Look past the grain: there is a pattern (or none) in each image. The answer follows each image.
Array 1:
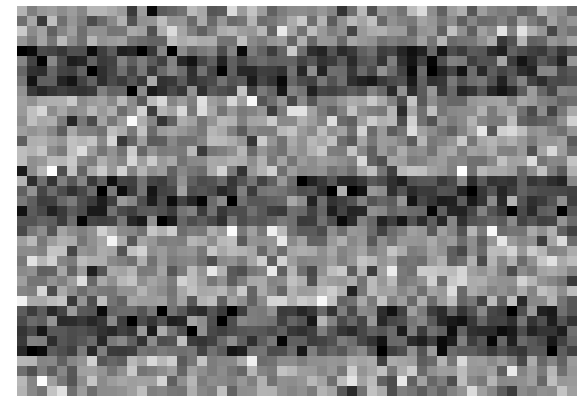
horizontal stripes
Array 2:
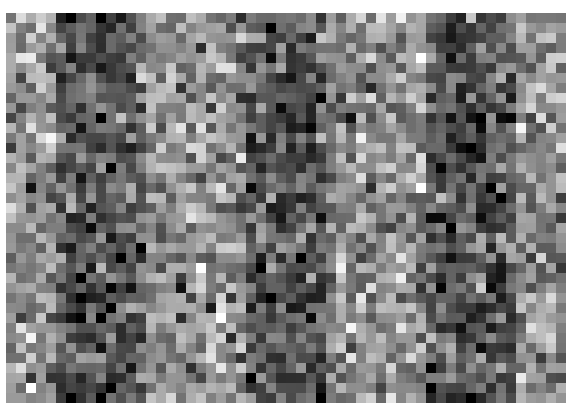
vertical stripes
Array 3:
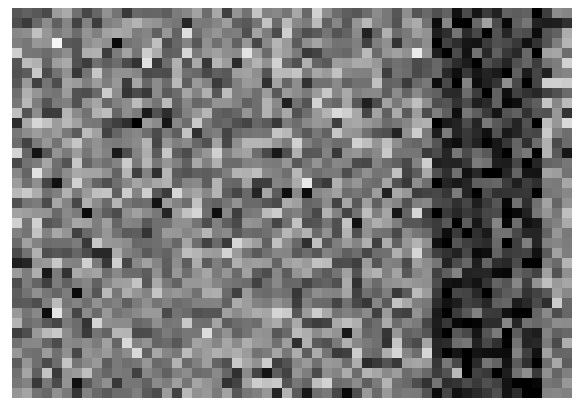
one vertical stripe
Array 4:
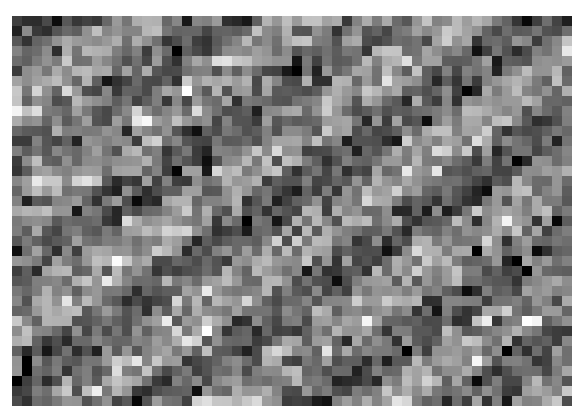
diagonal stripes
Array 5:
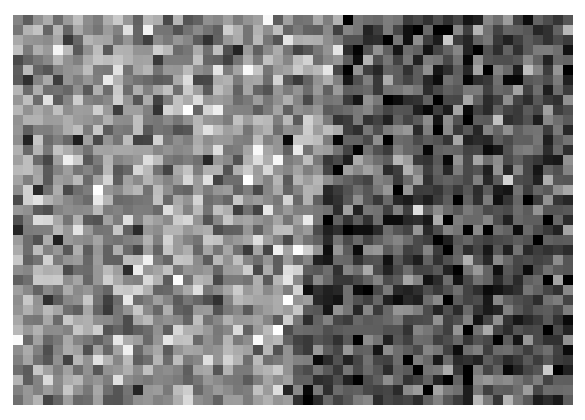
a sharp edge
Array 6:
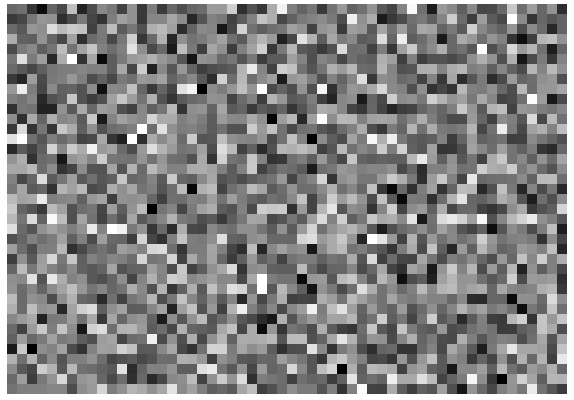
only noise
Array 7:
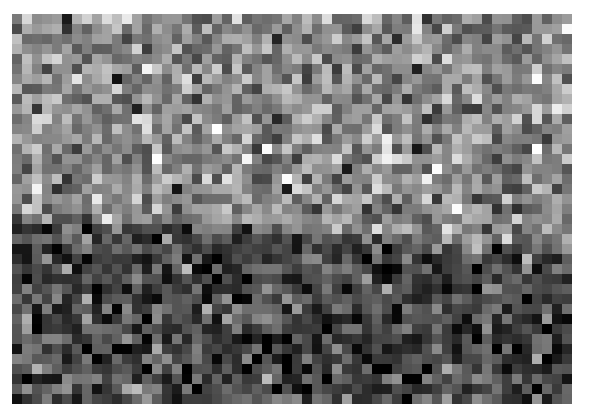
a sharp edge
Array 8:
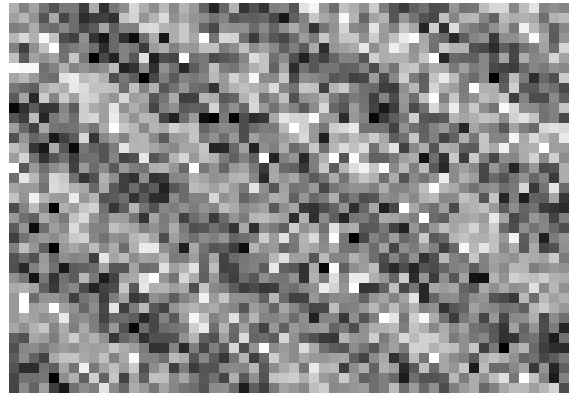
diagonal stripes
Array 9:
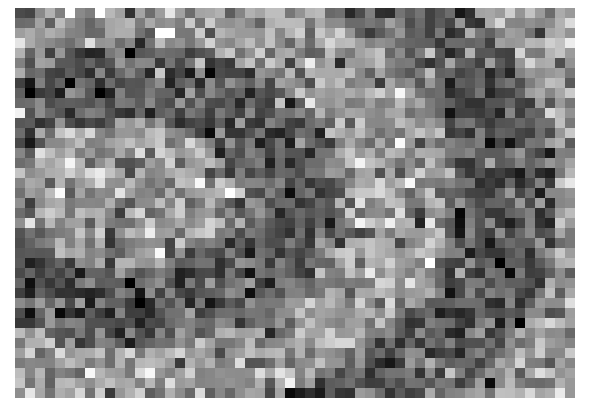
rings round one point
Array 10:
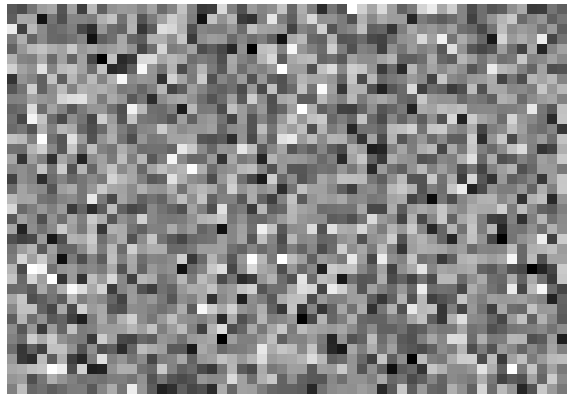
only noise
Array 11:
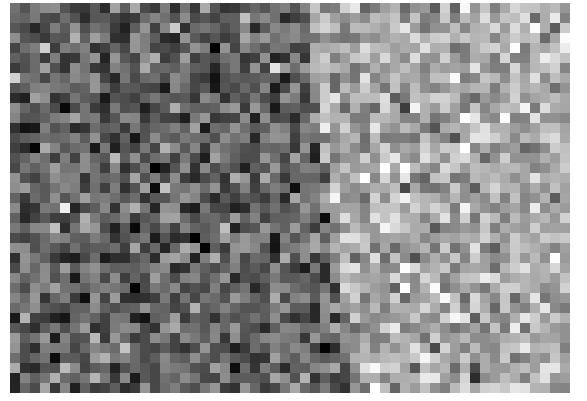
a sharp edge
